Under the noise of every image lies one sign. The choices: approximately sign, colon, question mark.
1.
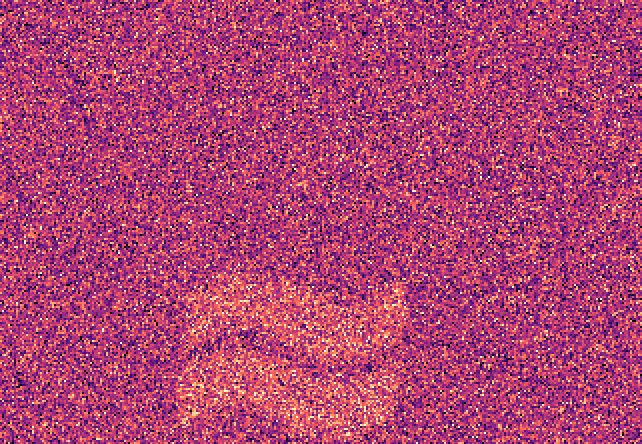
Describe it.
light approximately sign, bottom middle
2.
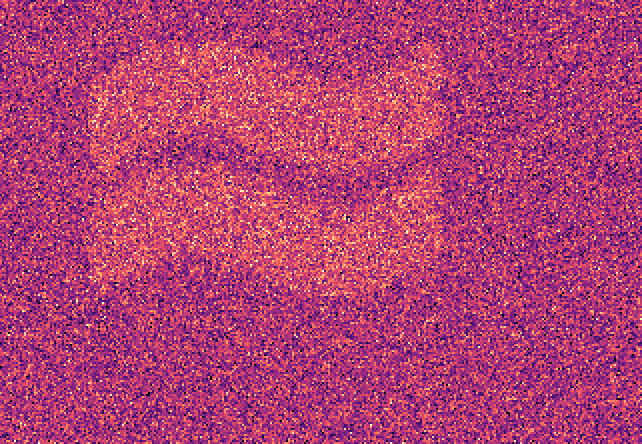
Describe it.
light approximately sign
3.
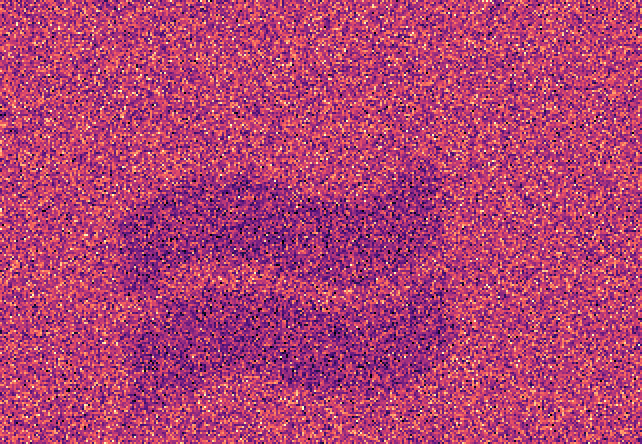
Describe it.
dark approximately sign
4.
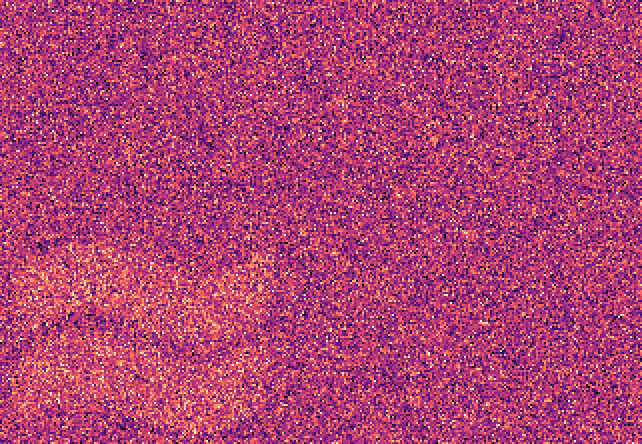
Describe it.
light approximately sign, bottom left
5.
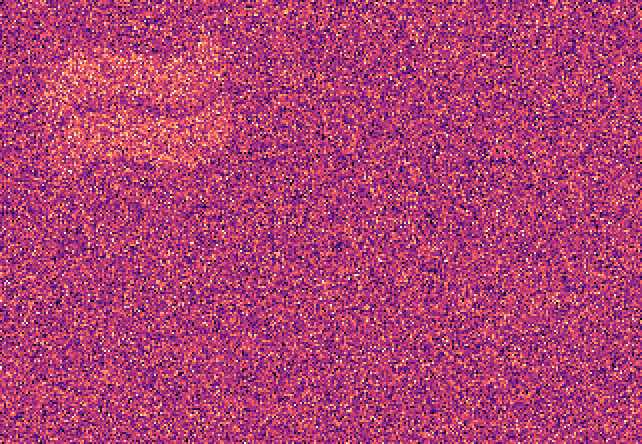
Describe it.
light approximately sign, top left
